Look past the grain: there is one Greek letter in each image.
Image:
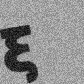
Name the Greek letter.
xi
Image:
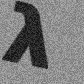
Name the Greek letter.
lambda
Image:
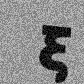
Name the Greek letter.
xi
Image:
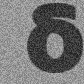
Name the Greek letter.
delta
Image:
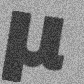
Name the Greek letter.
mu
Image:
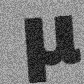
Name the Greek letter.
mu
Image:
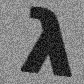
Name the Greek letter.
lambda
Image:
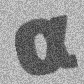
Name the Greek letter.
alpha
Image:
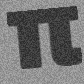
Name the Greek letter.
pi
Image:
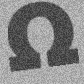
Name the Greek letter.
omega
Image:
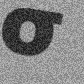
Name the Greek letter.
sigma
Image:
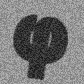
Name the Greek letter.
phi
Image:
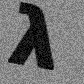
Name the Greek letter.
lambda
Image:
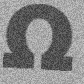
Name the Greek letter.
omega
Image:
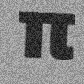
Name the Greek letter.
pi
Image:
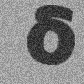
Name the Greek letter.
delta
